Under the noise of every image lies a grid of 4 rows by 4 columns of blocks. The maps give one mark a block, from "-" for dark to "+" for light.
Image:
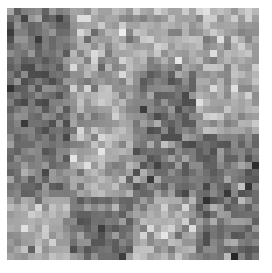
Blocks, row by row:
- + + +
- + - +
- + - -
+ - + -
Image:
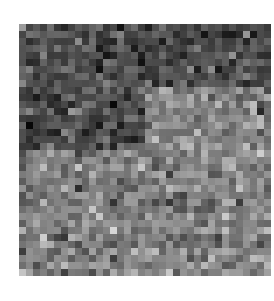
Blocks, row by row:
- - - -
- - + +
+ + + +
+ + + +
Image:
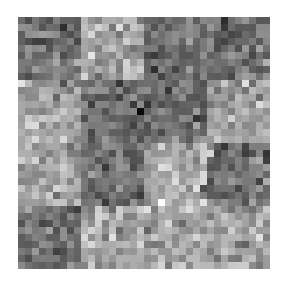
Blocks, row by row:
- + - -
+ - - +
+ - + -
- + + +
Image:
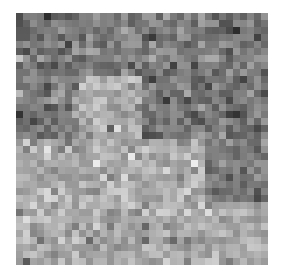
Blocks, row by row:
- - - -
- + - -
+ + + -
+ + + +
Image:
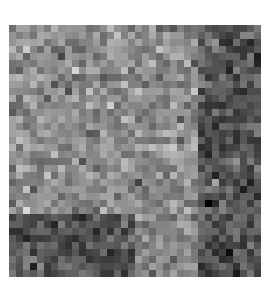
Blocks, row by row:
+ + + -
+ + + -
+ + + -
- - + -
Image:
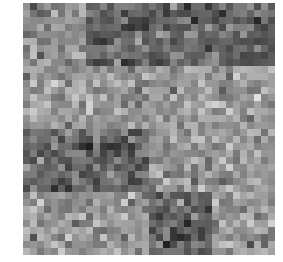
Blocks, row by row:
+ - - -
+ + + +
- - + +
+ + - +
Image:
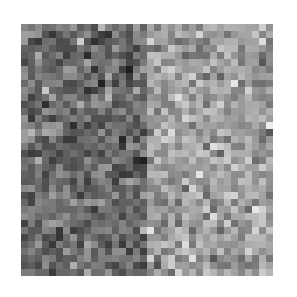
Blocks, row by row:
- - + +
- - + +
- - + +
- - + +
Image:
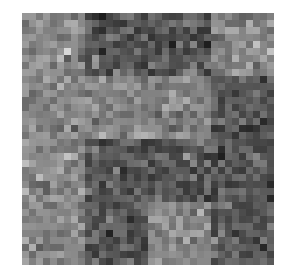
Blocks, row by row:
+ - - +
+ + + -
+ - - -
+ - + -
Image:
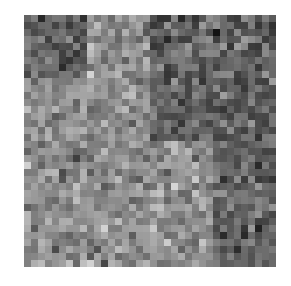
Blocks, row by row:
- + - -
+ + - -
+ + + -
+ + + -
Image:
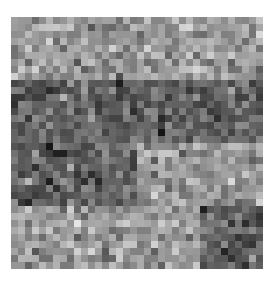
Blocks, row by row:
+ + + +
- - - -
- - + +
+ + + -
